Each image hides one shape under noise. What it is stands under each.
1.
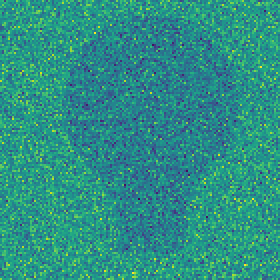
light bulb
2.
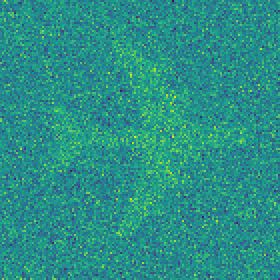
airplane
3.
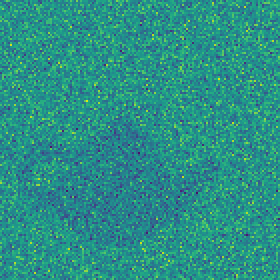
teapot
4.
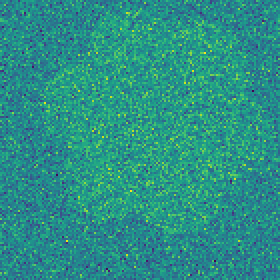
flower
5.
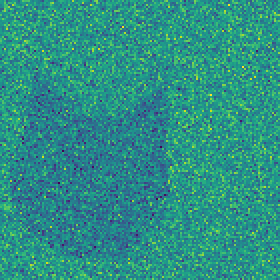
cat's head
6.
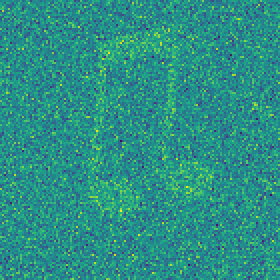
pair of musical notes
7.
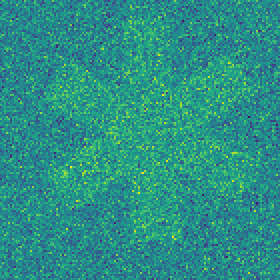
asterisk
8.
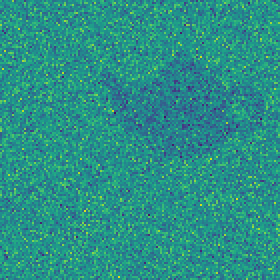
teapot
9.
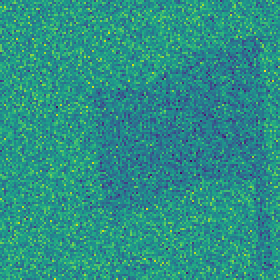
flag
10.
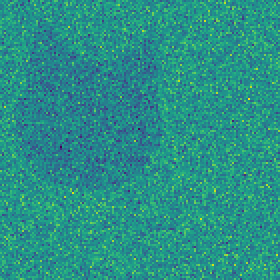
cat's head
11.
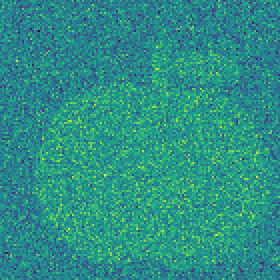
apple
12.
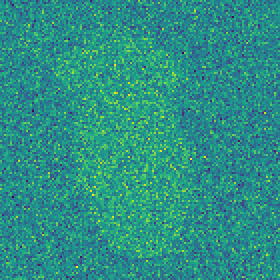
footprint
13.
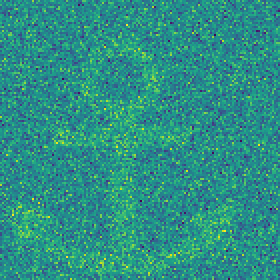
anchor
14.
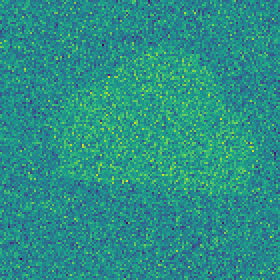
cloud
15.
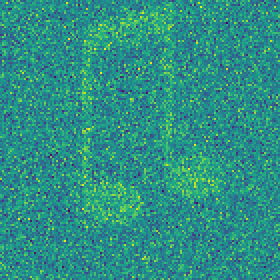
pair of musical notes
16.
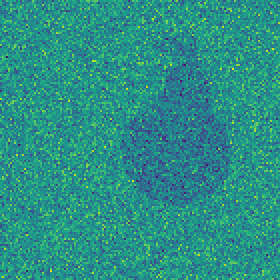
pear
